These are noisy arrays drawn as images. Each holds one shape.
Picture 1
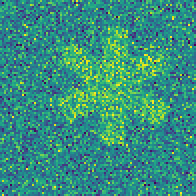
light asterisk
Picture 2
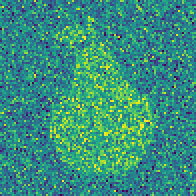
light pear
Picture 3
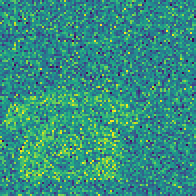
light telephone
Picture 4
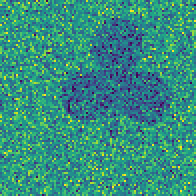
dark club
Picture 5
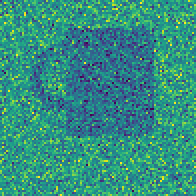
dark cup
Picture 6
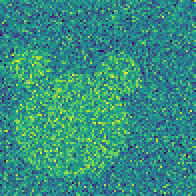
light bear's head
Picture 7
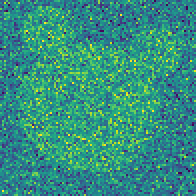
light bear's head
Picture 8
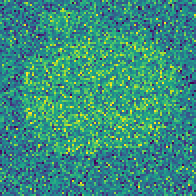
light apple
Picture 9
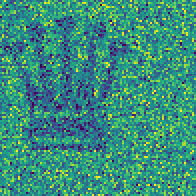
dark chess queen
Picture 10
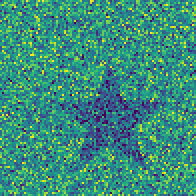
dark star
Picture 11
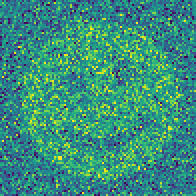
light smiling face
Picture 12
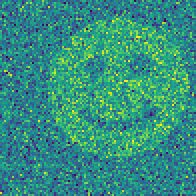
light smiling face
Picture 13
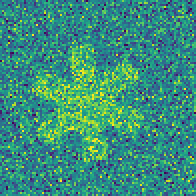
light asterisk
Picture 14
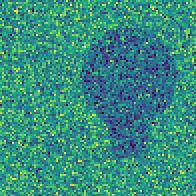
dark light bulb
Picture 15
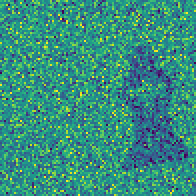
dark chess bishop
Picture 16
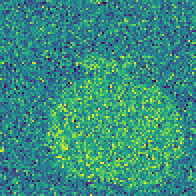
light apple
